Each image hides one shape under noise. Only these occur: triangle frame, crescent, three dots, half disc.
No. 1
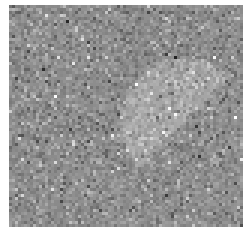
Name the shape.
half disc
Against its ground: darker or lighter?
lighter
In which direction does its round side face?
up and left
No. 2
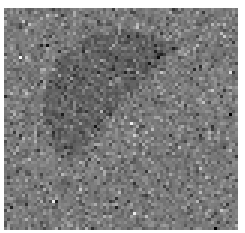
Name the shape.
half disc
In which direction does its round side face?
up and left
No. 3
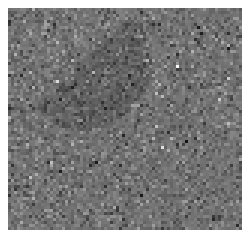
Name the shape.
half disc
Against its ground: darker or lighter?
darker
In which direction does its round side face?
down and right
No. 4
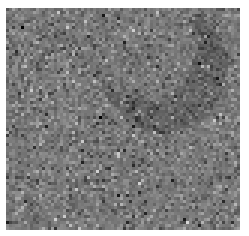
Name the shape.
crescent
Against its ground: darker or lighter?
darker
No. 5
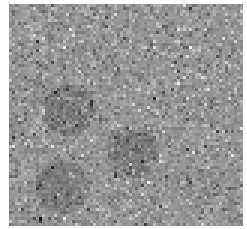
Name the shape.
three dots
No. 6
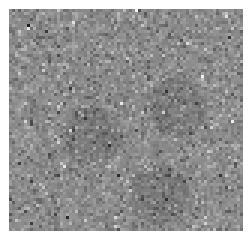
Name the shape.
three dots
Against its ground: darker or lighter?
darker
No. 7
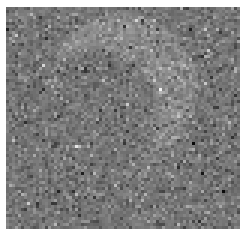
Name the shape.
crescent
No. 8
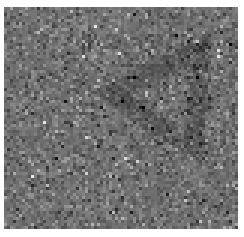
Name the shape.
triangle frame
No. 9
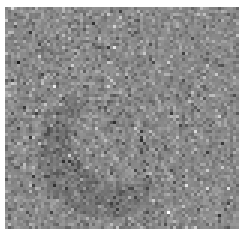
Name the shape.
crescent
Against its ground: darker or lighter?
darker
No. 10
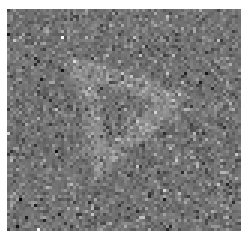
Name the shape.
triangle frame
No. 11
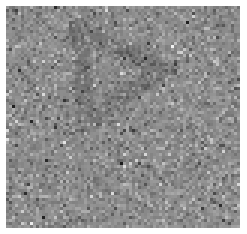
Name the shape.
triangle frame
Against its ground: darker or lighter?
darker
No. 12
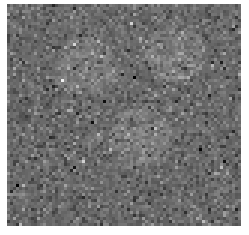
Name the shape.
three dots
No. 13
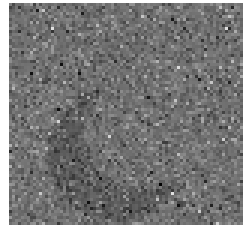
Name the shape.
crescent
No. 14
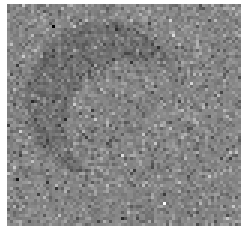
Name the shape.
crescent
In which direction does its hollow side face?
down and right
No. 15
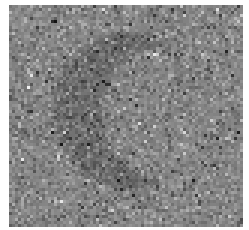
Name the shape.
crescent
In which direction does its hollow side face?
right
